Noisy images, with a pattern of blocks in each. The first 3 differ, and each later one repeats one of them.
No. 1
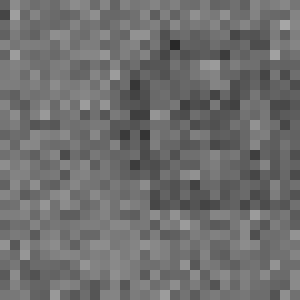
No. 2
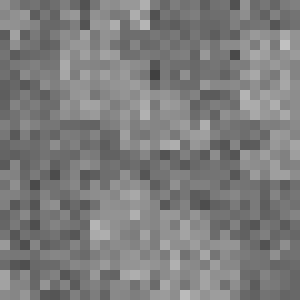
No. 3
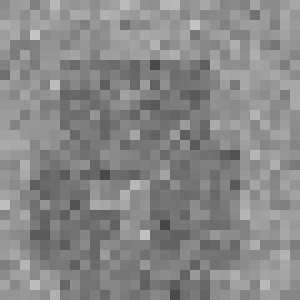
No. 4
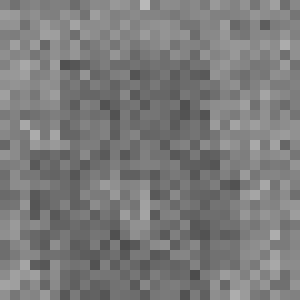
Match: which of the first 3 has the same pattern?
3
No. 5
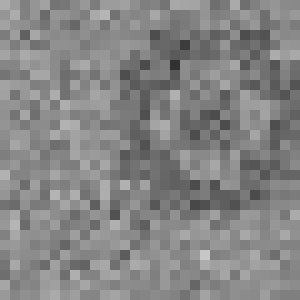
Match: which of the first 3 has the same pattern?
1
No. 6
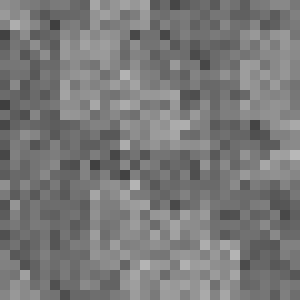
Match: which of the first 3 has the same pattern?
2
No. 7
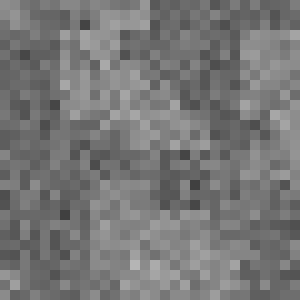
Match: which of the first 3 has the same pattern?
2
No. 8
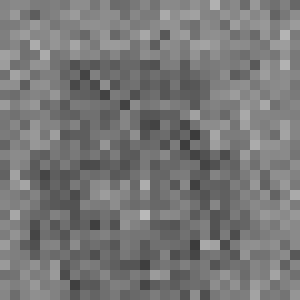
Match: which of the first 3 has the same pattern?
3
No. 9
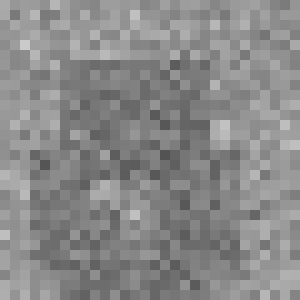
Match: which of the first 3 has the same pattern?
3
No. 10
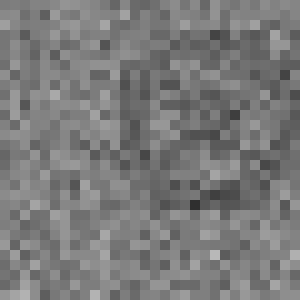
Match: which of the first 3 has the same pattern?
1
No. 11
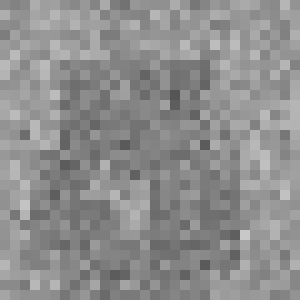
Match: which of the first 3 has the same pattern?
3
